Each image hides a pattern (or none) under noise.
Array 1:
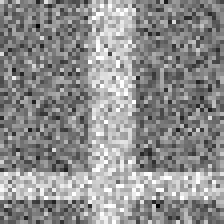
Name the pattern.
bands of rows crossing bands of columns
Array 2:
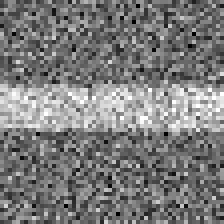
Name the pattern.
one band of rows
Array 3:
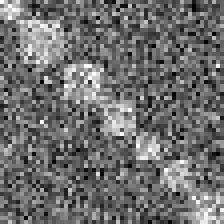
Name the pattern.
blocks along the diagonal
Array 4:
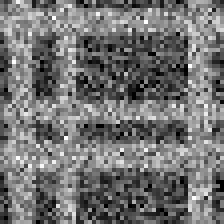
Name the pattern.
bands of rows crossing bands of columns
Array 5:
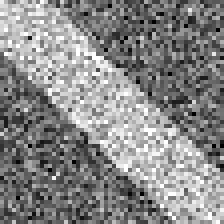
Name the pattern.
a diagonal band
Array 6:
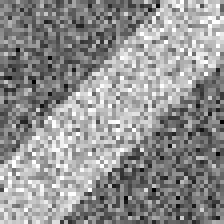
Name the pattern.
a diagonal band
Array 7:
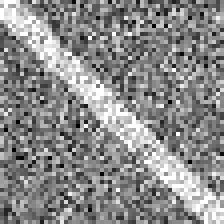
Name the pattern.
a diagonal band
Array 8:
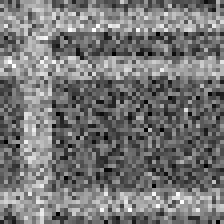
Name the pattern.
bands of rows crossing bands of columns
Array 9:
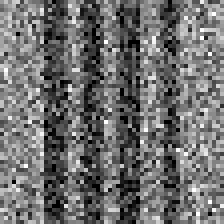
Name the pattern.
bands of columns
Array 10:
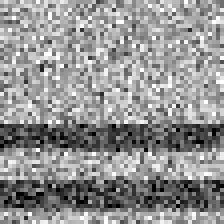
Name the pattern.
bands of rows
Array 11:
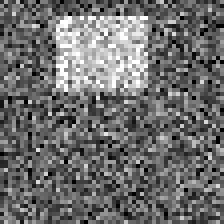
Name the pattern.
one block
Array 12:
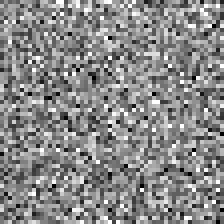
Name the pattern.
only noise
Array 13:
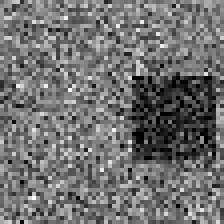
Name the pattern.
one block
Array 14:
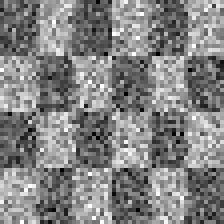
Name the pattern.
a checkerboard
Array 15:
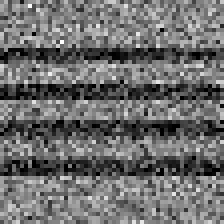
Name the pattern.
bands of rows
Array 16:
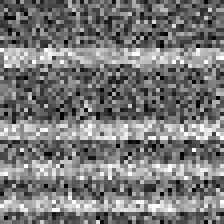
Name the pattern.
bands of rows
